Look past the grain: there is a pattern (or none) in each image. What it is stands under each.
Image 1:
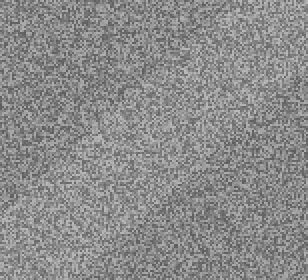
a diagonal band
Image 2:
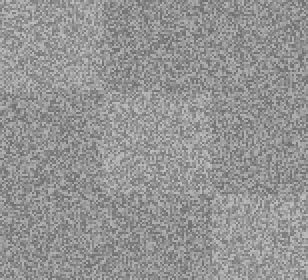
blocks along the diagonal
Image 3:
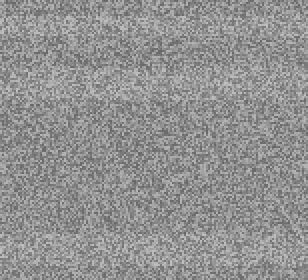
bands of rows
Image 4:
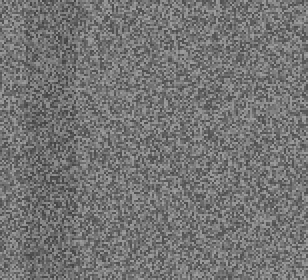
one band of columns
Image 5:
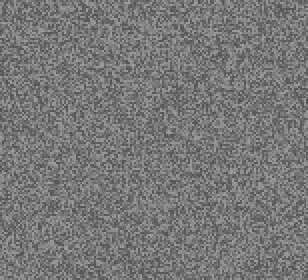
only noise
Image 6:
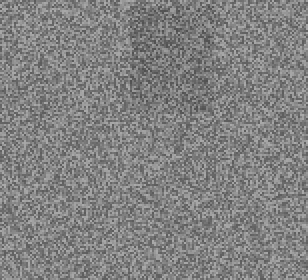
one block
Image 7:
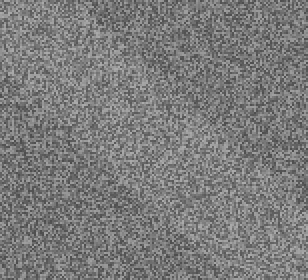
a diagonal band
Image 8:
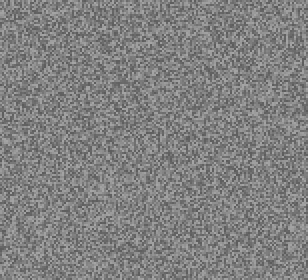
only noise
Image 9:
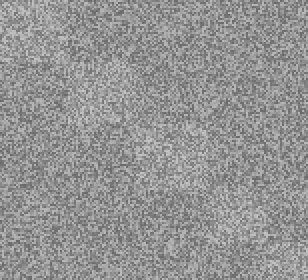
blocks along the diagonal
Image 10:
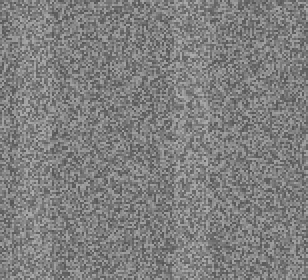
bands of columns
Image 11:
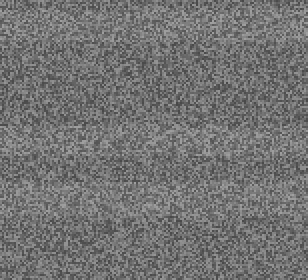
bands of rows
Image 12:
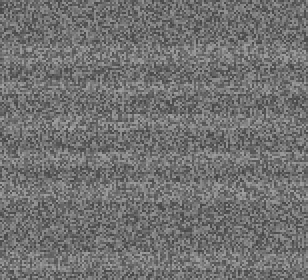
bands of rows
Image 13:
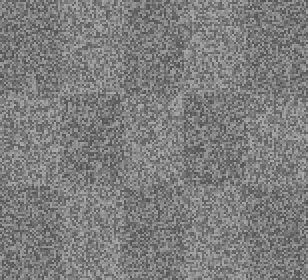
a checkerboard
